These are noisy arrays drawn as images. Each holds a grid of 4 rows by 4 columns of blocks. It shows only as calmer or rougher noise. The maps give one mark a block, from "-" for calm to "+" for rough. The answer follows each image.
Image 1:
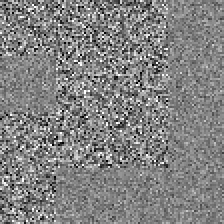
+ + + -
- + + -
+ + + -
+ - - -
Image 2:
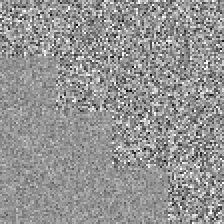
+ + + +
- + + +
- - + +
- - - +
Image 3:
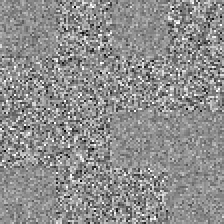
- + - +
+ + + +
+ + - -
- + + -
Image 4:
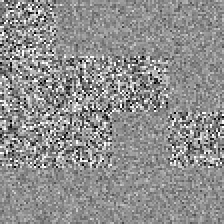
+ - - -
+ + + -
+ + - +
- - - -
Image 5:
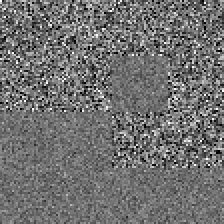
+ + + +
+ + - +
- - + +
- - - -
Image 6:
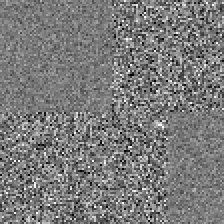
- - + +
- - + +
+ + + -
+ + + -
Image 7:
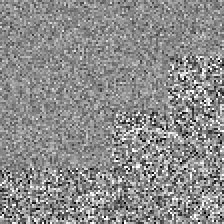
- - - -
- - - +
- - + +
+ + + +
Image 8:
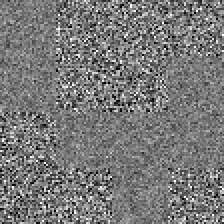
- + + +
- + + -
+ - - -
+ + - +
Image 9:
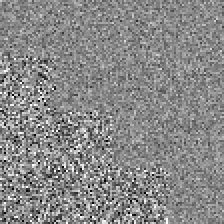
- - - -
+ - - -
+ + - -
+ + + -
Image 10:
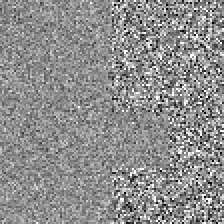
- - + +
- - + +
- - - +
- - + +
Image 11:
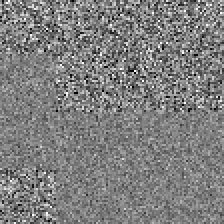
+ + + +
- + + +
- - - -
+ - - -
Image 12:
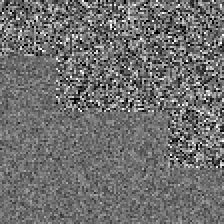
+ + + +
- + + +
- - - +
- - - -
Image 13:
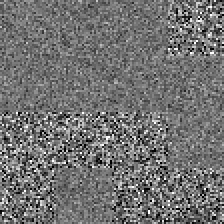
- - - +
- - - -
+ + + -
+ - + +
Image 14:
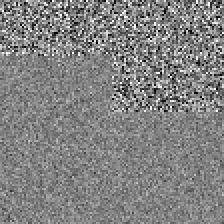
+ + + +
- - + +
- - - -
- - - -
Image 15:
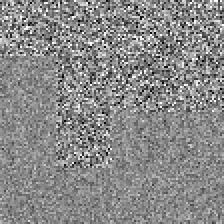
+ + + +
- + + +
- + - -
- - - -
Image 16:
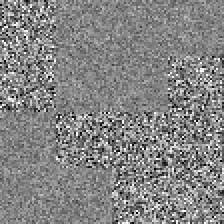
+ - - -
+ - - +
- + + +
- - + +
